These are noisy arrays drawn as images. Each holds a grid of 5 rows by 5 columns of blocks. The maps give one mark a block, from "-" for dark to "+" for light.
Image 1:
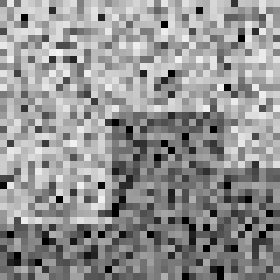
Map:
+ + + + +
+ + + + +
+ + - - +
+ + - - -
- - - - -
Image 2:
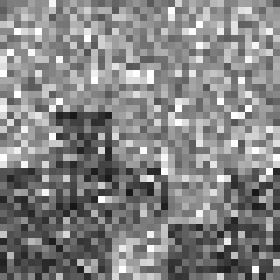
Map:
+ + + + +
+ + + + +
+ - + + +
- - - + -
- - + - -
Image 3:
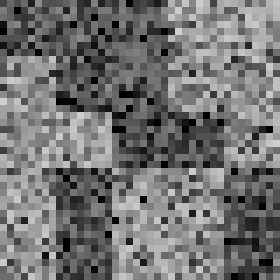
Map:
- - - + +
+ - - + +
+ + - - +
+ - + + -
+ - + + -
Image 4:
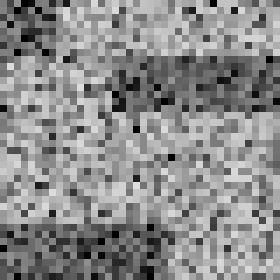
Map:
- + + + +
+ + - - -
+ + + + +
+ + + + +
- - - + +
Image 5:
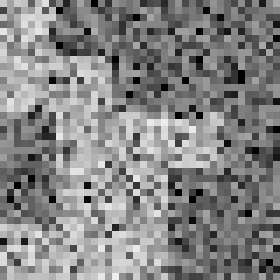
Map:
+ - - - -
+ + - - -
- + + + -
- + + - -
+ + + - -
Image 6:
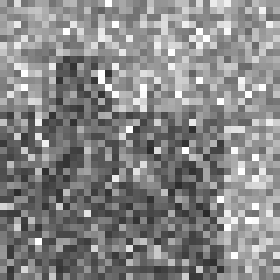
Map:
+ + + + +
+ - + + +
- - - - +
- - - - +
- - - - +
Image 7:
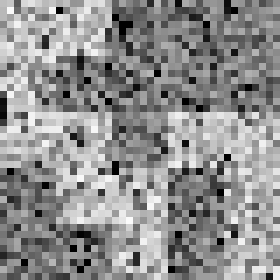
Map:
+ + - - -
+ - - - -
+ + - + +
- + + - +
- - + - +
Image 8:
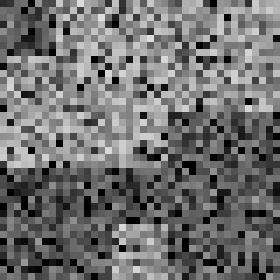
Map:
- + + + +
+ + + + +
+ + + - -
- - - - -
- - + - -
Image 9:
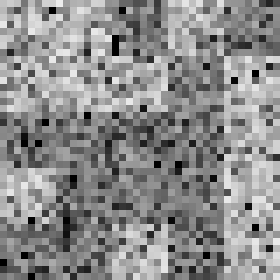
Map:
+ + - + -
+ + + - +
- - - - +
+ - - - +
- - + - +
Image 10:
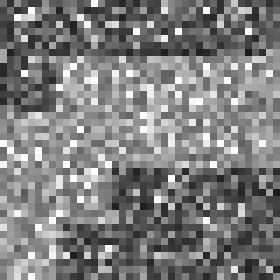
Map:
- - - - -
- + + + +
+ + + + +
+ + - - -
+ - - - -
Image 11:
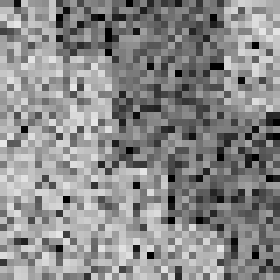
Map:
+ - - - +
+ + - - +
+ + - - -
+ + + - -
+ + + + -
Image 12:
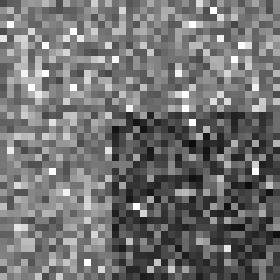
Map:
+ + + + +
+ + + + +
+ + - - -
+ + - - -
+ + - - -
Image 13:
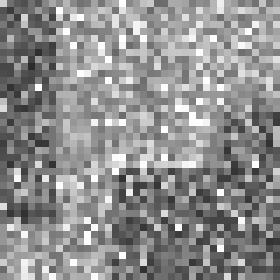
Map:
- + + + +
- + + + +
- + + + -
- + - - -
+ + - - -
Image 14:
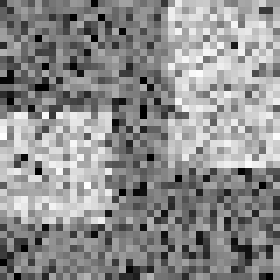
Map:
- - - + +
- - - + +
+ + - + +
+ + - - -
- - - - -
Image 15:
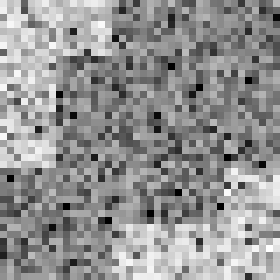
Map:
+ + - - -
+ - - - -
+ - - - -
- - - - +
- - + + +
